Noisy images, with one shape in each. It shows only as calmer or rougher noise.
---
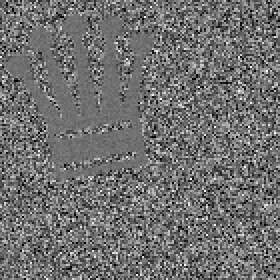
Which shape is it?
chess queen
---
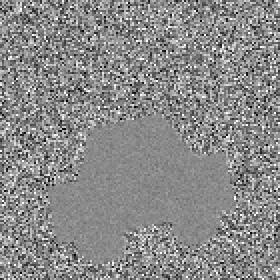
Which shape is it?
car
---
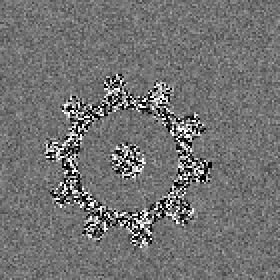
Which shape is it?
gear
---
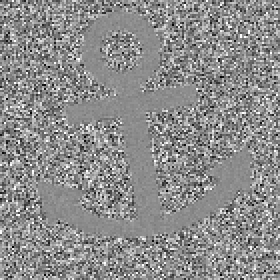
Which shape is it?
anchor
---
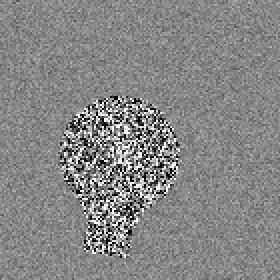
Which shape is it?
light bulb
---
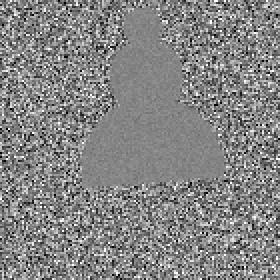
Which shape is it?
chess pawn
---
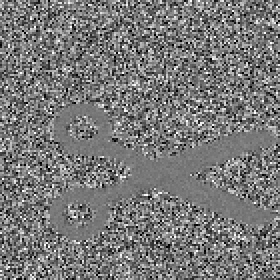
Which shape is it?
pair of scissors
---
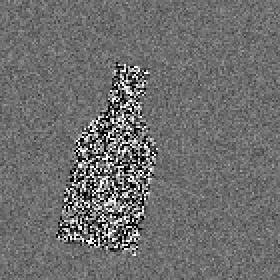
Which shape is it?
bottle
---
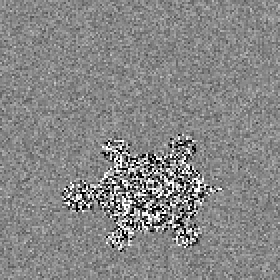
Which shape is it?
turtle
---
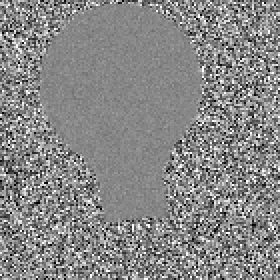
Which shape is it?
light bulb
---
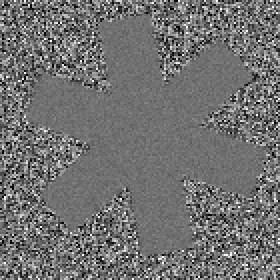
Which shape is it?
asterisk
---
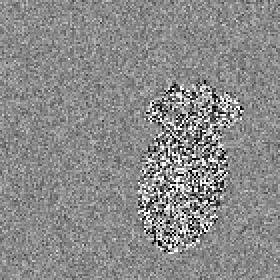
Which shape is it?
footprint
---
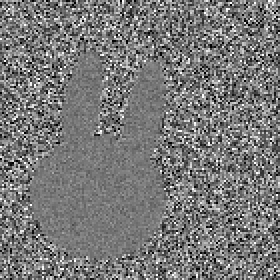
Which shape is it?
rabbit's head
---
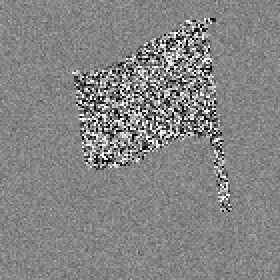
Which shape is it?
flag
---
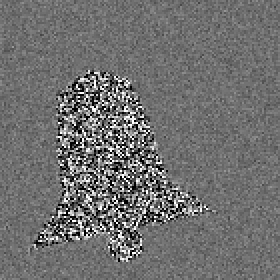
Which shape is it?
bell
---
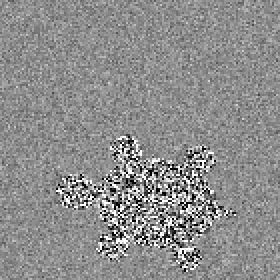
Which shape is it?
turtle
